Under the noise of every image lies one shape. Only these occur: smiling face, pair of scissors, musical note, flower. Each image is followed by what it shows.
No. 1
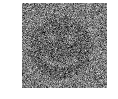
smiling face
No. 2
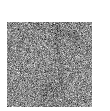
musical note
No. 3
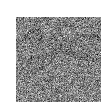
pair of scissors
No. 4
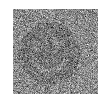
smiling face
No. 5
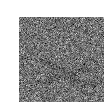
pair of scissors
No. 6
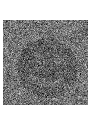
smiling face
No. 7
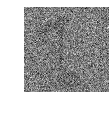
musical note
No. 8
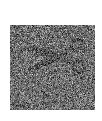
pair of scissors
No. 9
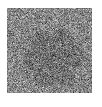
flower
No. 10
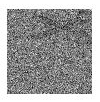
pair of scissors
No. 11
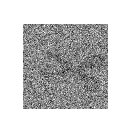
pair of scissors
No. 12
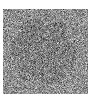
flower
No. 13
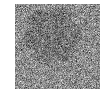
flower
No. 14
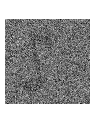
musical note
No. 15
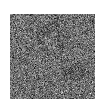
musical note
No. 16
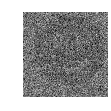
smiling face
